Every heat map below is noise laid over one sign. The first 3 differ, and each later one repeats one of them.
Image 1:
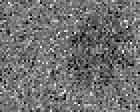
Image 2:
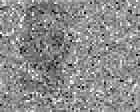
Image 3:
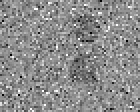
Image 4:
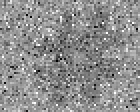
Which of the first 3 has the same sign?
1
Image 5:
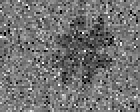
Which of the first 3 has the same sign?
1
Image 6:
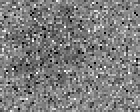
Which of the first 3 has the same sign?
1
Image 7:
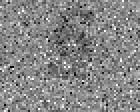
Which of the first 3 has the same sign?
2
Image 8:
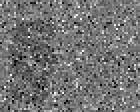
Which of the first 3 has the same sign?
2
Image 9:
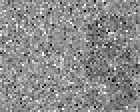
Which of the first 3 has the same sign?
2
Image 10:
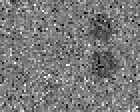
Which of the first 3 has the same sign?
3
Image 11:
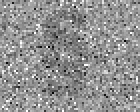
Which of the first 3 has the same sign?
2
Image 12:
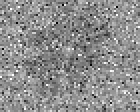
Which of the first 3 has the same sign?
1
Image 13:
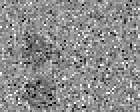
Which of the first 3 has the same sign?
3
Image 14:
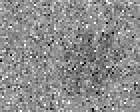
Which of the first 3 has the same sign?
1
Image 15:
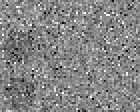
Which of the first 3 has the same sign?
3
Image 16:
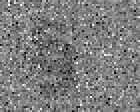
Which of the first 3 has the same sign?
2
